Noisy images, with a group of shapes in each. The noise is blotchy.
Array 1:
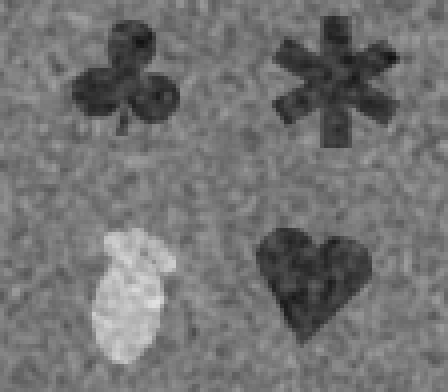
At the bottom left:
footprint
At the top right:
asterisk
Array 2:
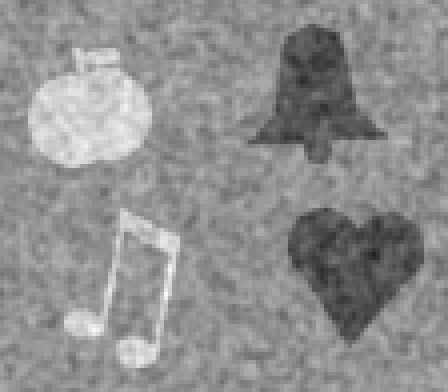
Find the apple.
top left
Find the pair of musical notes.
bottom left
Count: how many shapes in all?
4
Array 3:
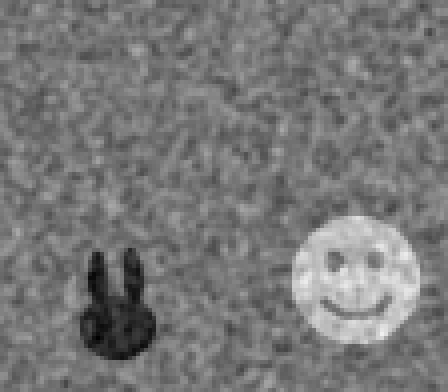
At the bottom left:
rabbit's head
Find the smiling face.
bottom right
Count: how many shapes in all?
2
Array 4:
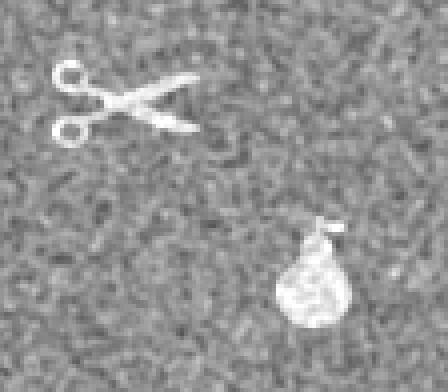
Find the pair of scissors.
top left
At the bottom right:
pear
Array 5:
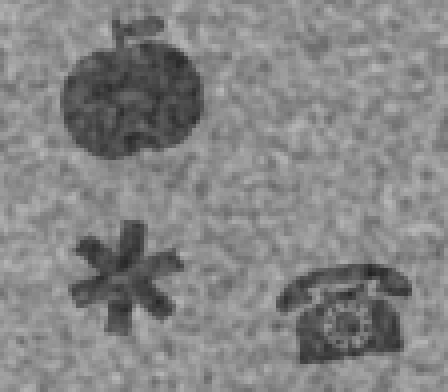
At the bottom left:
asterisk
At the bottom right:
telephone
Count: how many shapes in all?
3
